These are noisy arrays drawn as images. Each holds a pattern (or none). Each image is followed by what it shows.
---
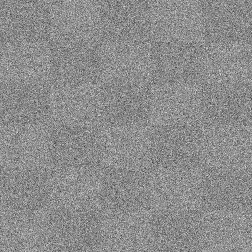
a checkerboard
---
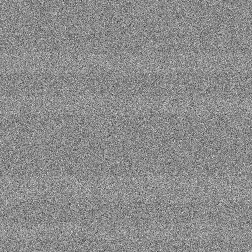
bands of rows
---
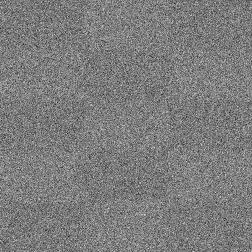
a checkerboard
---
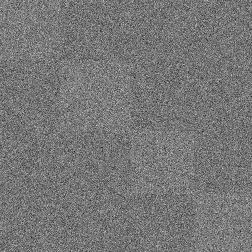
blocks along the diagonal
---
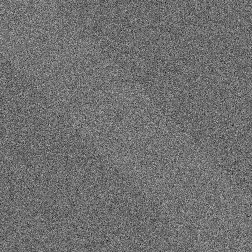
a diagonal band
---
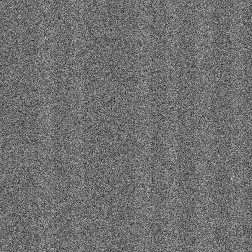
bands of columns
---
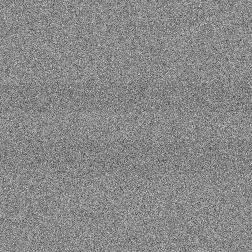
bands of rows
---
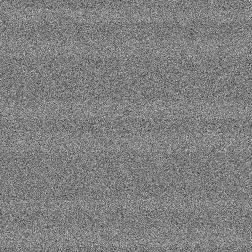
bands of rows
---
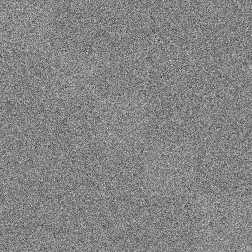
blocks along the diagonal
